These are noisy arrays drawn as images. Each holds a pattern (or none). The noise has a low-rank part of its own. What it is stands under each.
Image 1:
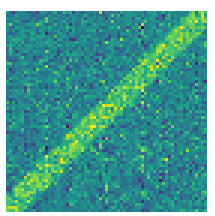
a diagonal band
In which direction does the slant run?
bottom left to top right
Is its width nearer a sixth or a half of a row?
a sixth
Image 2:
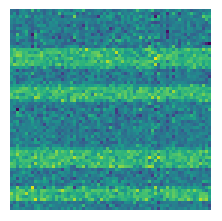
bands of rows
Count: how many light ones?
4
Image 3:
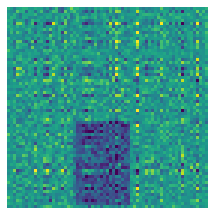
one block
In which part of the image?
bottom middle
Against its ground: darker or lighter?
darker
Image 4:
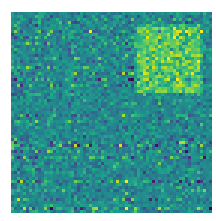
one block
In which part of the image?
top right
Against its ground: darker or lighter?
lighter
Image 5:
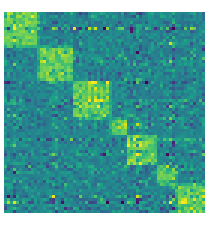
blocks along the diagonal
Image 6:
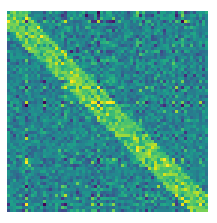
a diagonal band
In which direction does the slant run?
top left to bottom right
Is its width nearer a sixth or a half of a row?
a sixth
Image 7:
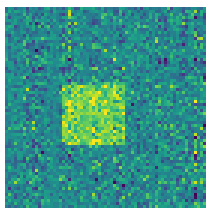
one block
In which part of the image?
centre
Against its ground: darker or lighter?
lighter
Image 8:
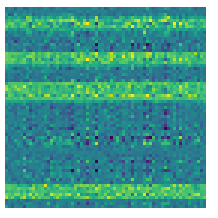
bands of rows
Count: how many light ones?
4
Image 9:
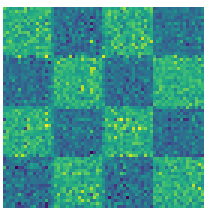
a checkerboard
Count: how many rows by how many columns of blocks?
4 by 4
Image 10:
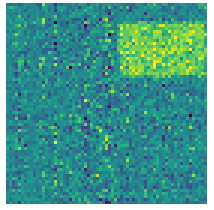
one block
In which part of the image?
top right
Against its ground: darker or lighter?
lighter
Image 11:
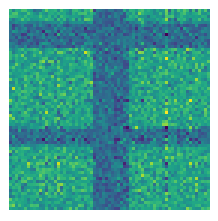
bands of rows crossing bands of columns
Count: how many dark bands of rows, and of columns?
2 and 1
